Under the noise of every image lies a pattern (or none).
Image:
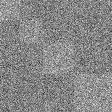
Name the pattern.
blocks along the diagonal
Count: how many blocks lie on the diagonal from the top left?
4
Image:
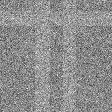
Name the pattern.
bands of rows crossing bands of columns
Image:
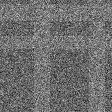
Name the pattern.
bands of rows crossing bands of columns
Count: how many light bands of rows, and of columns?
2 and 2
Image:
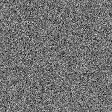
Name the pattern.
only noise
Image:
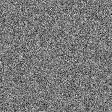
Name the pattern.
only noise
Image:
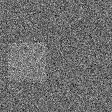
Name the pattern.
one block
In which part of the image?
middle left
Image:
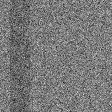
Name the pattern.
one band of columns
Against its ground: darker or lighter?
darker
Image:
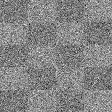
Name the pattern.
a checkerboard
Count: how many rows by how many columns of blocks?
5 by 4
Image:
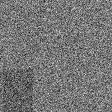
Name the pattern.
one block
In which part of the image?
bottom left
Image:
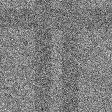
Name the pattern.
bands of rows crossing bands of columns
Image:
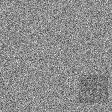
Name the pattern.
one block
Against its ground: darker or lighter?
darker
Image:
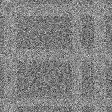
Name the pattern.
bands of rows crossing bands of columns
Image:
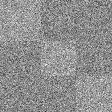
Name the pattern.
blocks along the diagonal
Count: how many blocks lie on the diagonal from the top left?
3
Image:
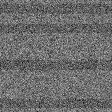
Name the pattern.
bands of rows
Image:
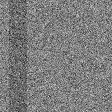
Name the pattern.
one band of columns
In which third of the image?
left
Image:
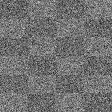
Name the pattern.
a checkerboard
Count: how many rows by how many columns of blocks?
6 by 4
